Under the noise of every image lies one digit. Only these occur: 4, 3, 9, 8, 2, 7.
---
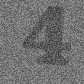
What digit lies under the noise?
4
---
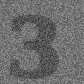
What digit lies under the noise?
3
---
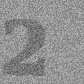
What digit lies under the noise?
2
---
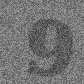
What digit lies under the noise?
9
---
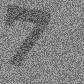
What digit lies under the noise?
7
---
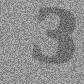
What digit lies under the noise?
3
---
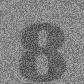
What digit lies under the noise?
8
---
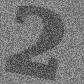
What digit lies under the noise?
2
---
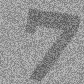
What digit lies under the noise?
7
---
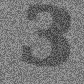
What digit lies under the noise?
3
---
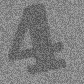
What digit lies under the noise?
4
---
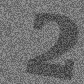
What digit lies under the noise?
2
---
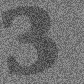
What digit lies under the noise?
3
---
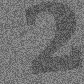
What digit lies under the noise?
2
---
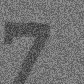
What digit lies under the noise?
7
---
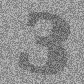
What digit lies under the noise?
3
